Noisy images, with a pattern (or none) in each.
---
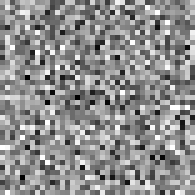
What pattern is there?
only noise
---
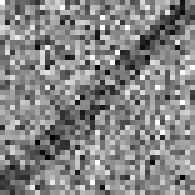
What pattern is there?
a diagonal band
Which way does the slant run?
bottom left to top right
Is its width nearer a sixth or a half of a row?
a sixth
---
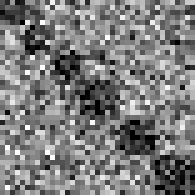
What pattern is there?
blocks along the diagonal
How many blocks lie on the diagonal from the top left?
6
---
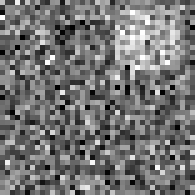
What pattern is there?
one block
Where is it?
top right
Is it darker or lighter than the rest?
lighter
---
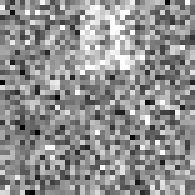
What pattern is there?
one block
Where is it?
top middle
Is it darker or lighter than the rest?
lighter
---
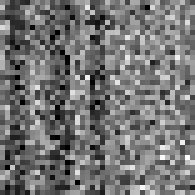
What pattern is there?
bands of columns
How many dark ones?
3
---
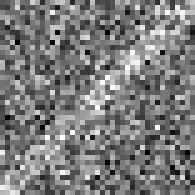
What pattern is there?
a diagonal band
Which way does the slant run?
bottom left to top right
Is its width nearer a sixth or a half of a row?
a sixth
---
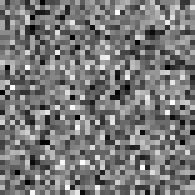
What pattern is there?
only noise
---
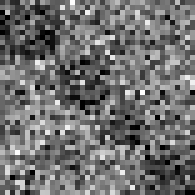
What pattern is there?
blocks along the diagonal
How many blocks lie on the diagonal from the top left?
4
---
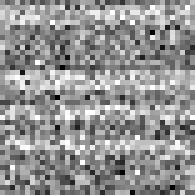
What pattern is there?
bands of rows
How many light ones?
4
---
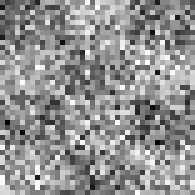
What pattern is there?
a checkerboard
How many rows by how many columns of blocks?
4 by 3
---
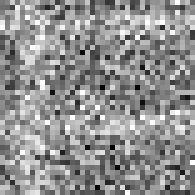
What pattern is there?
bands of rows crossing bands of columns
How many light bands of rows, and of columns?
2 and 1
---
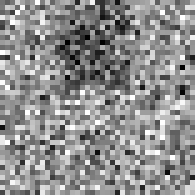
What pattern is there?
one block
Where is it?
top middle
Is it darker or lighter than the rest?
darker
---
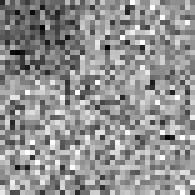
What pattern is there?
one block
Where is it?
top left
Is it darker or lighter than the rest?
darker
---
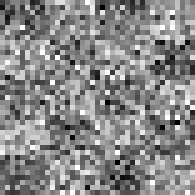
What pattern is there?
a checkerboard
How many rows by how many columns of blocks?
5 by 4
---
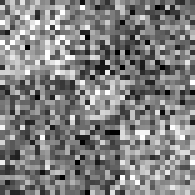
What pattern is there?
blocks along the diagonal
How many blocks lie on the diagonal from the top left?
3
